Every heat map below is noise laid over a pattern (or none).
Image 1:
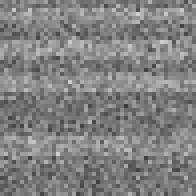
bands of rows
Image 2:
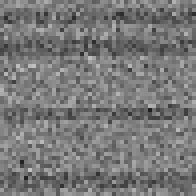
bands of rows
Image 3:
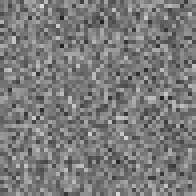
only noise
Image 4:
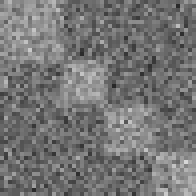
blocks along the diagonal
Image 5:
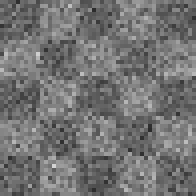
a checkerboard
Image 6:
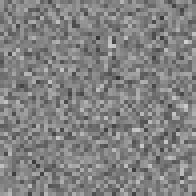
only noise
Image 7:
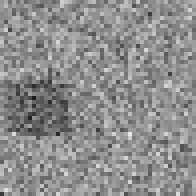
one block
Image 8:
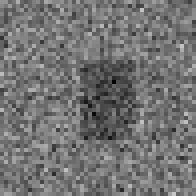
one block
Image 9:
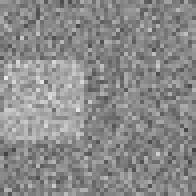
one block
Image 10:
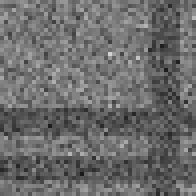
bands of rows crossing bands of columns
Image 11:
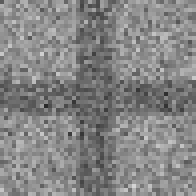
bands of rows crossing bands of columns
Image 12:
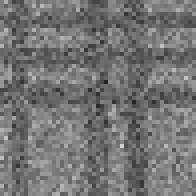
bands of rows crossing bands of columns
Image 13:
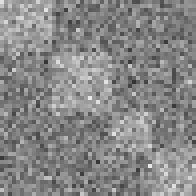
blocks along the diagonal
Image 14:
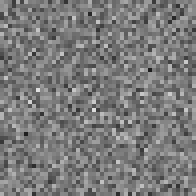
only noise
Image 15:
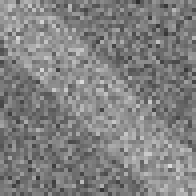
a diagonal band
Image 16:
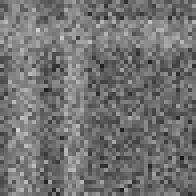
bands of rows crossing bands of columns
